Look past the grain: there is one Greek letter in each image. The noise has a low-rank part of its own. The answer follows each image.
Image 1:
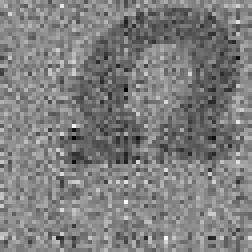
omega
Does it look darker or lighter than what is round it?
darker
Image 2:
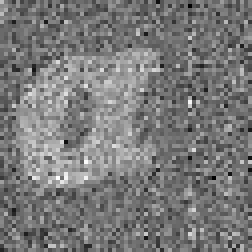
alpha
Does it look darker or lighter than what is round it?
lighter
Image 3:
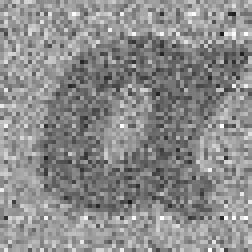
alpha
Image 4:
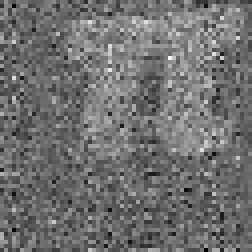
pi
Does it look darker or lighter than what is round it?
lighter
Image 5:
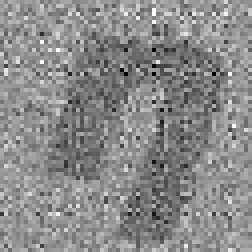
eta
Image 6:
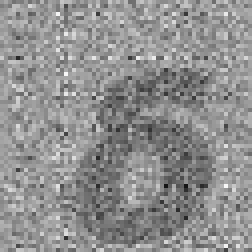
delta
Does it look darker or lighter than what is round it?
darker
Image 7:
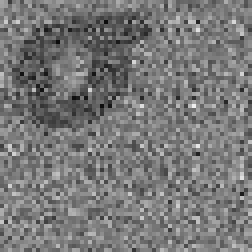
sigma
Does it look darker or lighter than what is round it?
darker
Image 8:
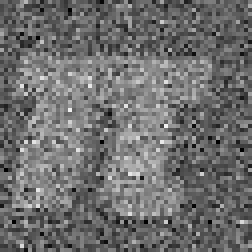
pi
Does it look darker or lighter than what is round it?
lighter
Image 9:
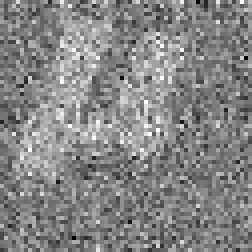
mu
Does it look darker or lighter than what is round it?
lighter
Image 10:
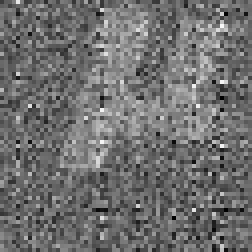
mu
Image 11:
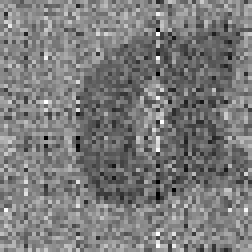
alpha
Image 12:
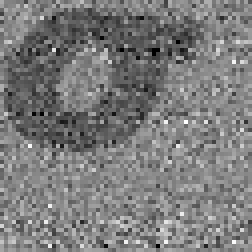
sigma
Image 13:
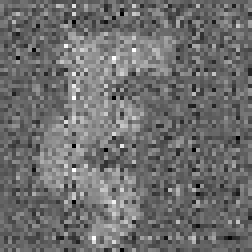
xi
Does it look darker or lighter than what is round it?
lighter
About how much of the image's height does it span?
nearly all
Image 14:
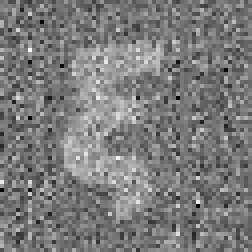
xi
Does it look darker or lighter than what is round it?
lighter
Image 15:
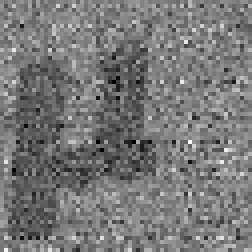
mu
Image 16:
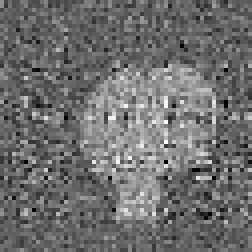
phi
